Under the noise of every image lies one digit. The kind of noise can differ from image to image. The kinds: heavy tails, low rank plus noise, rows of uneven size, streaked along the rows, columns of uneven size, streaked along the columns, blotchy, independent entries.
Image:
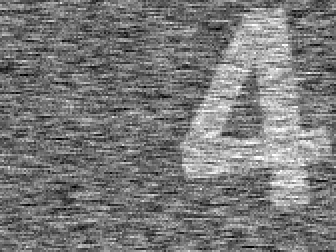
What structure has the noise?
streaked along the rows
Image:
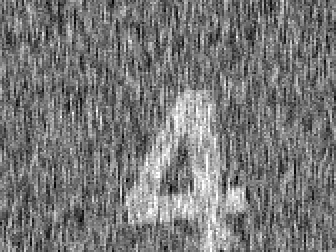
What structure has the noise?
streaked along the columns
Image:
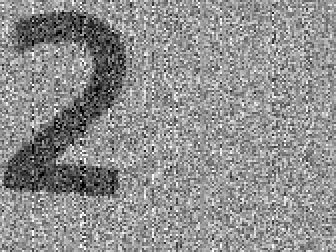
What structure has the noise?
columns of uneven size
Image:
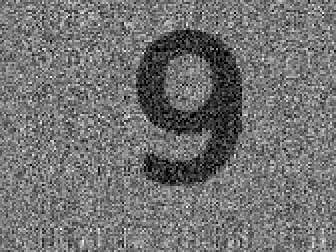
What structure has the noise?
low rank plus noise
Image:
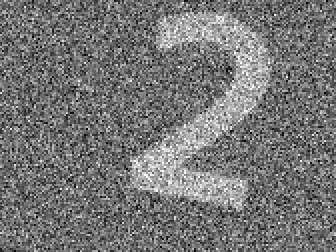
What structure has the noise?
independent entries
